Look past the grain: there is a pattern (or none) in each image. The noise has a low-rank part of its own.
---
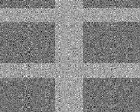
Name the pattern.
bands of rows crossing bands of columns
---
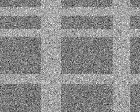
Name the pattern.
bands of rows crossing bands of columns
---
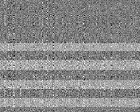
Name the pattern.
bands of rows
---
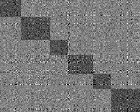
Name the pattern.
blocks along the diagonal
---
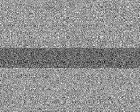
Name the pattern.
one band of rows
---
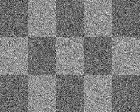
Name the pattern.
a checkerboard
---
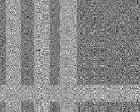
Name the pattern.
bands of rows crossing bands of columns
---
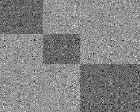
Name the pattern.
blocks along the diagonal
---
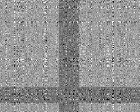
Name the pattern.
bands of rows crossing bands of columns
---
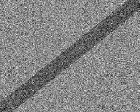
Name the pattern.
a diagonal band
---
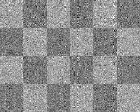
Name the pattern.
a checkerboard
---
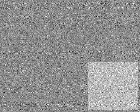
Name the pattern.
one block
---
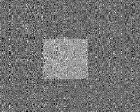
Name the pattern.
one block
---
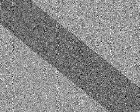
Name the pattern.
a diagonal band
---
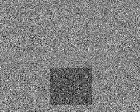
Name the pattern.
one block
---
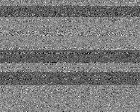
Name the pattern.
bands of rows
